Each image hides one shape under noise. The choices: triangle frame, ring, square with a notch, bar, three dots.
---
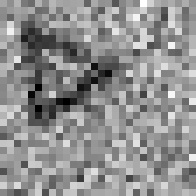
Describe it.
dark triangle frame
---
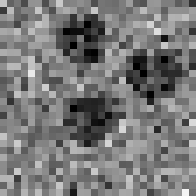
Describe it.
dark three dots
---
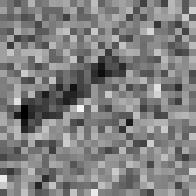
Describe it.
dark bar
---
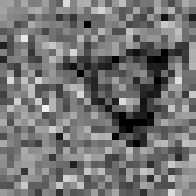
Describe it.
dark triangle frame
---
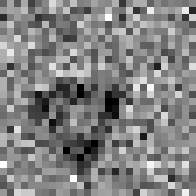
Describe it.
dark triangle frame
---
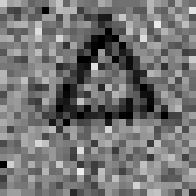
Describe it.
dark triangle frame
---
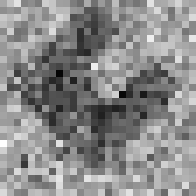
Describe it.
dark square with a notch
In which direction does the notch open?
up and right
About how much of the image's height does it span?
nearly all
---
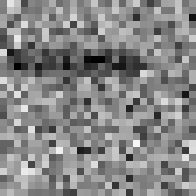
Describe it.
dark bar
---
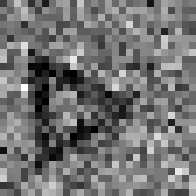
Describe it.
dark triangle frame
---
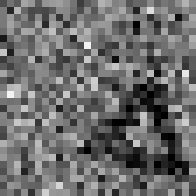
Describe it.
dark triangle frame
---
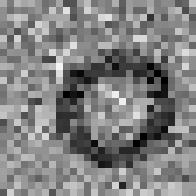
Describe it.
dark ring
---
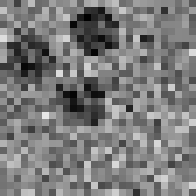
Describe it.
dark three dots
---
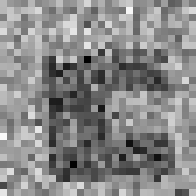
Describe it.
dark square with a notch
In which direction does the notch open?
right
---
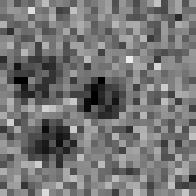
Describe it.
dark three dots
